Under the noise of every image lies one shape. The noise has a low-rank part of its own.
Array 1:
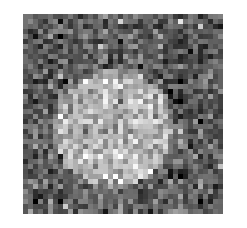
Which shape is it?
disc
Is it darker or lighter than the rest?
lighter
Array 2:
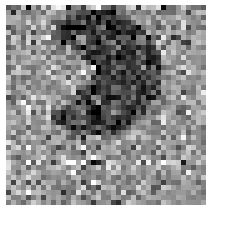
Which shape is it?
disc with a wedge cut out
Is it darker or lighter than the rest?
darker
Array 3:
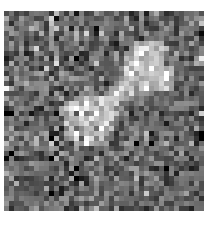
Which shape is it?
dumbbell
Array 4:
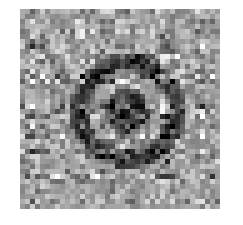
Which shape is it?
bullseye
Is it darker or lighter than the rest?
darker
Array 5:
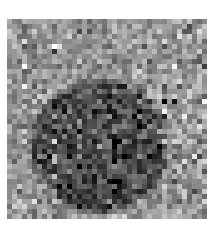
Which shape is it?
disc
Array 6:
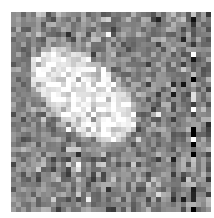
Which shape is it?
ellipse
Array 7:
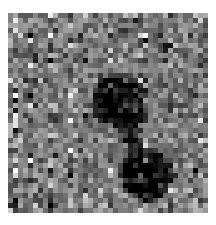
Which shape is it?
dumbbell
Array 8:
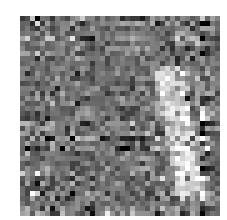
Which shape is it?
bar
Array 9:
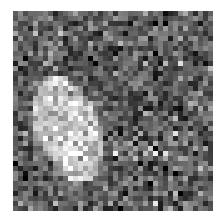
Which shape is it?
ellipse
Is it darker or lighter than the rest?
lighter
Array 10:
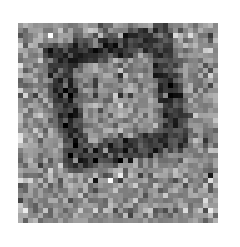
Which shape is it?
square frame
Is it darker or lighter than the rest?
darker
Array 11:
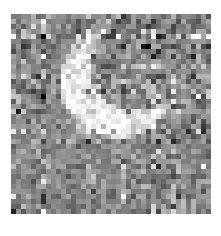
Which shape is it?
crescent
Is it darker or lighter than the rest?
lighter
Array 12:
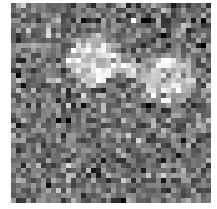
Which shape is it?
dumbbell
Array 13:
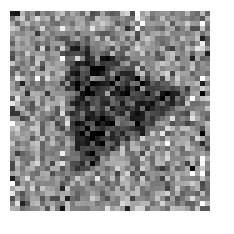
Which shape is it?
triangle
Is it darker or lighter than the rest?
darker
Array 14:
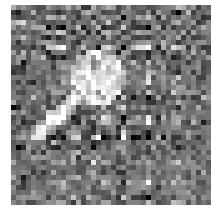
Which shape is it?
lollipop
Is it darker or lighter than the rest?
lighter
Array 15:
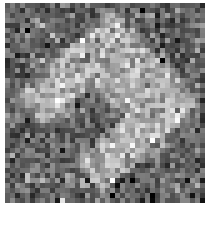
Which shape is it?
square with a notch
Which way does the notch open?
down and left
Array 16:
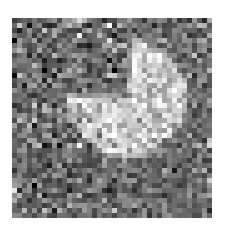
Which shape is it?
disc with a wedge cut out
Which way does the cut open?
up and left
